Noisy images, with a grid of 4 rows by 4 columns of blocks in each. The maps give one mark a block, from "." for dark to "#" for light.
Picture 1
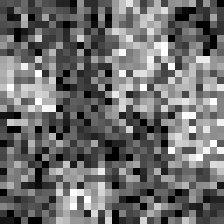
. . # .
# . # #
. . . #
. # . .
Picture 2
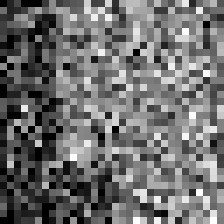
. # # #
. # # #
. # # #
. . # #
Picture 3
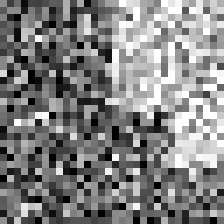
. . # #
. . # #
. . . #
. . . .
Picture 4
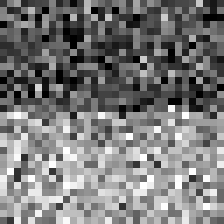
. . . .
. . . .
# # # #
# # # #
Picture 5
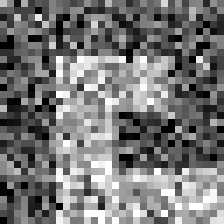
. . . .
. # # .
. # . .
. # # #
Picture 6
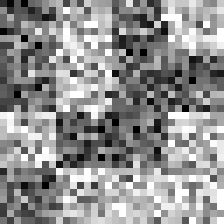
. # . #
. # . .
# . . #
. # # #
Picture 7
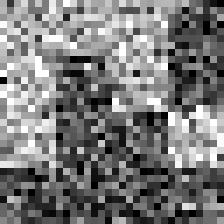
# # # .
# . # .
# . . #
. . . .
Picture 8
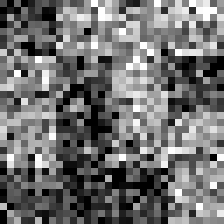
. # # #
# . # .
# . # #
. . . #
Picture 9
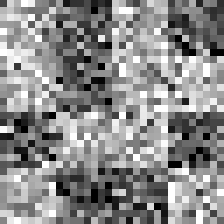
# . # .
# . # #
. # # .
# . . #
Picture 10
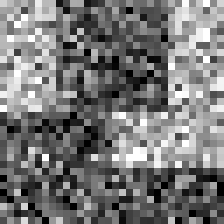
# . . #
# . . #
. . # #
. . . .
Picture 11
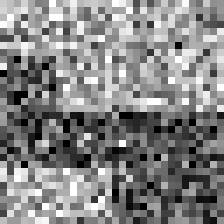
# # # #
. # # #
. . . .
# # . .
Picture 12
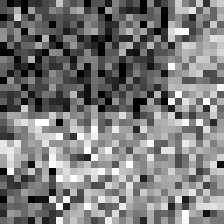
. . . #
. . . #
# # # #
. # # #
